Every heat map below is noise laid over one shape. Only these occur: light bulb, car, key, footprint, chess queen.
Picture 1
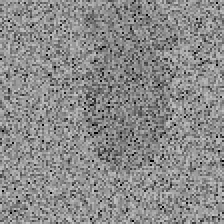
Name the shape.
footprint
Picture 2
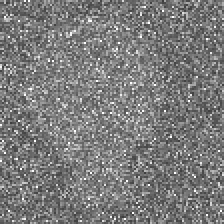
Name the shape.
light bulb
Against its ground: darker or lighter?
lighter
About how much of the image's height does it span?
nearly all
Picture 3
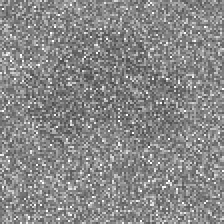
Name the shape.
car
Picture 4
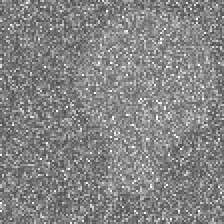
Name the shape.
light bulb
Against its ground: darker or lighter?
lighter
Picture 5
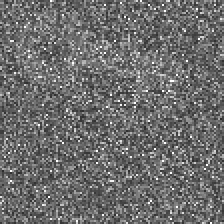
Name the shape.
key
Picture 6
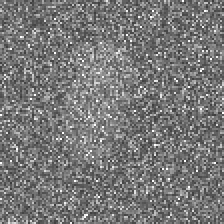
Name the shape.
footprint
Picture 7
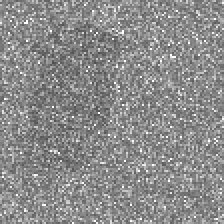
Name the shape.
footprint
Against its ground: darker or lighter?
darker
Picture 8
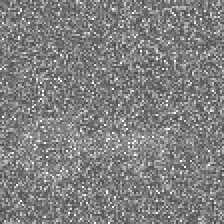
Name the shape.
key
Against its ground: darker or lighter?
lighter
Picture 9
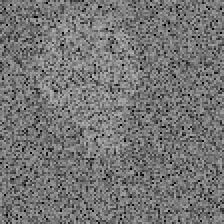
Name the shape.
light bulb
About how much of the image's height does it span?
two thirds
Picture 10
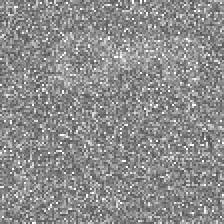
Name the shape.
key
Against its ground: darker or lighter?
lighter
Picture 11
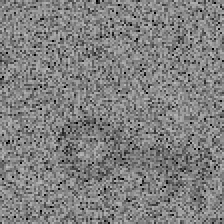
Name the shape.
key
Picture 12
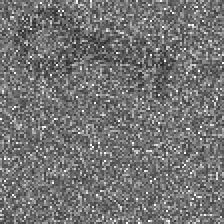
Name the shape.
key
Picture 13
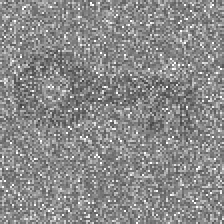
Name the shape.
key
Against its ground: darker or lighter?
darker
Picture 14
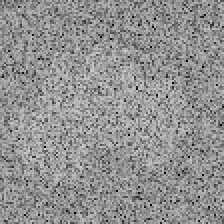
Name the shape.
car
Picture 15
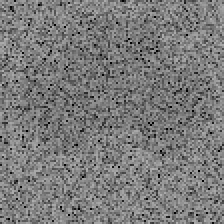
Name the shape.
car
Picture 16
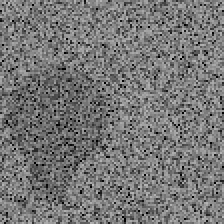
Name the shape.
light bulb
